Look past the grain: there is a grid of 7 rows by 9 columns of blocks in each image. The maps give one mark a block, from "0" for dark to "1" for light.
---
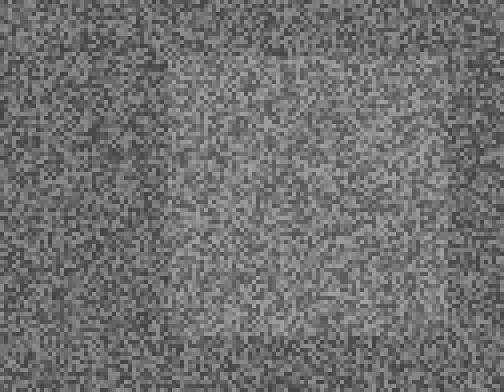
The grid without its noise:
000000000
000111110
000111110
000111110
000111110
000111110
000000000
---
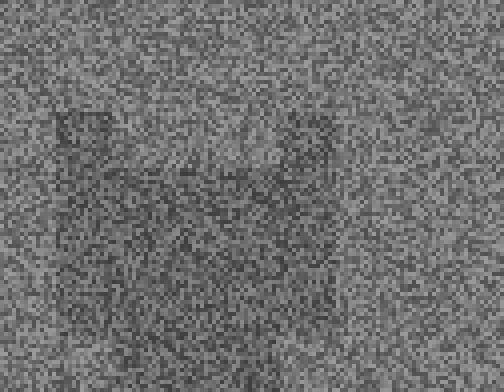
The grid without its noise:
111111111
111111111
101110111
100000111
100000111
100000111
110001111
